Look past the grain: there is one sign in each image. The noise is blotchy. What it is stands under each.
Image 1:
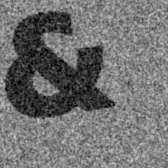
ampersand
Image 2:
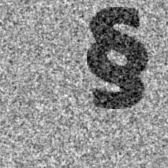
section sign
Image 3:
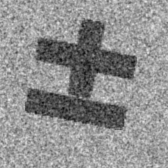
plus-minus sign
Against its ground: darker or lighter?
darker
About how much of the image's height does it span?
two thirds
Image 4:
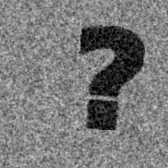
question mark
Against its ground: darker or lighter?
darker
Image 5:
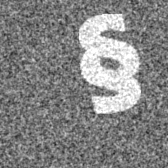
section sign
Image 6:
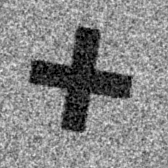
plus sign
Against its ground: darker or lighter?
darker
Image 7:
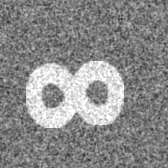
infinity sign
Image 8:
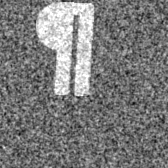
pilcrow
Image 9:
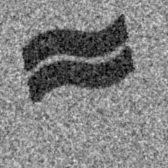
approximately sign
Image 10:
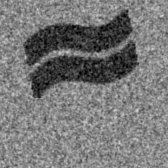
approximately sign
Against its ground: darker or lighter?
darker
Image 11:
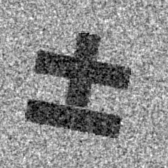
plus-minus sign
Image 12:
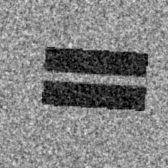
equals sign
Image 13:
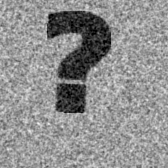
question mark
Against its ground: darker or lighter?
darker
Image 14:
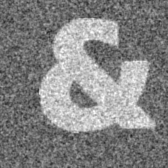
ampersand
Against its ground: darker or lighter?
lighter
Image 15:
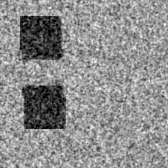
colon
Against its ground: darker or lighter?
darker
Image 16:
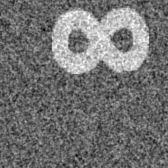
infinity sign
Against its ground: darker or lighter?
lighter
